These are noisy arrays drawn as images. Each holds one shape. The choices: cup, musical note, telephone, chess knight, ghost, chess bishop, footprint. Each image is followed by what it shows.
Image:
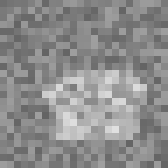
telephone
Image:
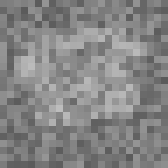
telephone
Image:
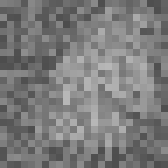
chess knight
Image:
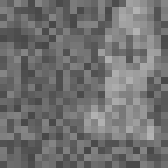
chess bishop
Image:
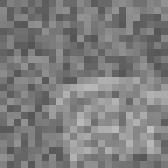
telephone
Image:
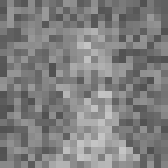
chess bishop
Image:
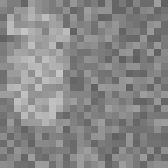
footprint
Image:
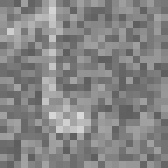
musical note
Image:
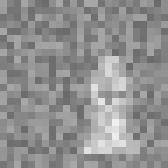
chess bishop
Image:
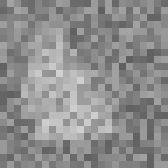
chess knight
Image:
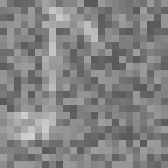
musical note
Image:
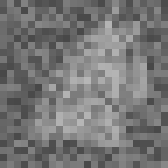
chess knight
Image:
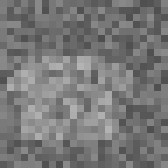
telephone
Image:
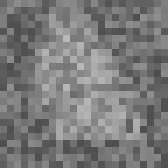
chess knight
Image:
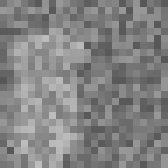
footprint
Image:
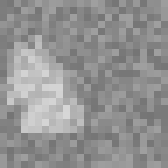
chess knight
